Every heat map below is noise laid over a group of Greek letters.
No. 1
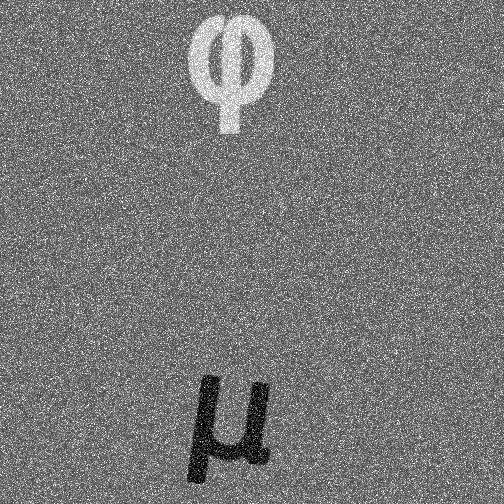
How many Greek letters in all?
2
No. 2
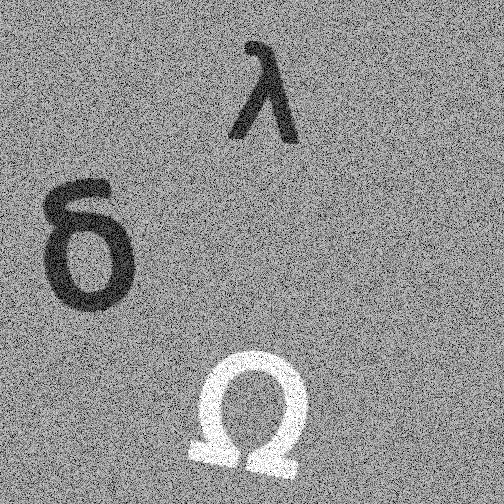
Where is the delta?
middle left
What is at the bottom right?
nothing
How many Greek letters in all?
3
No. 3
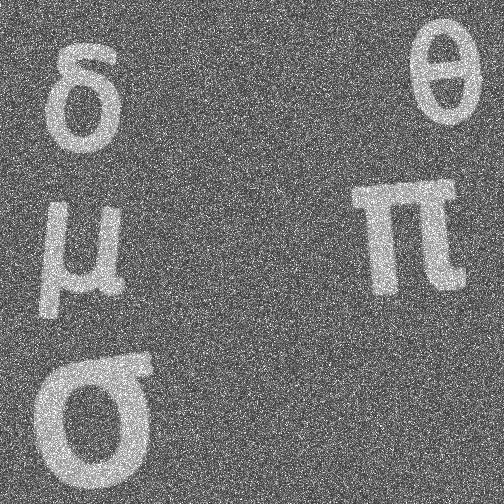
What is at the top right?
theta
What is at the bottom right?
nothing
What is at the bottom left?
sigma
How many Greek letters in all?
5
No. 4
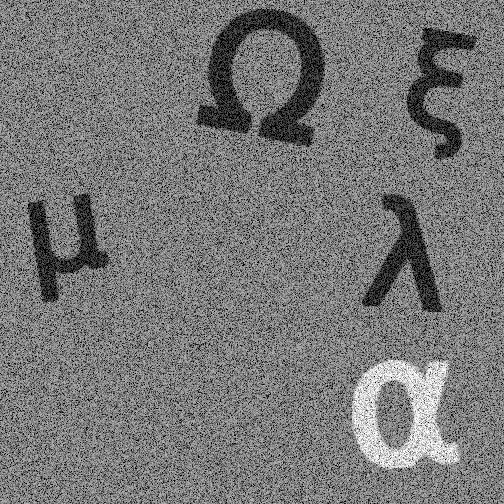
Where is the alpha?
bottom right
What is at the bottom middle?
nothing
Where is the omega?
top middle
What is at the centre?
nothing
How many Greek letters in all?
5
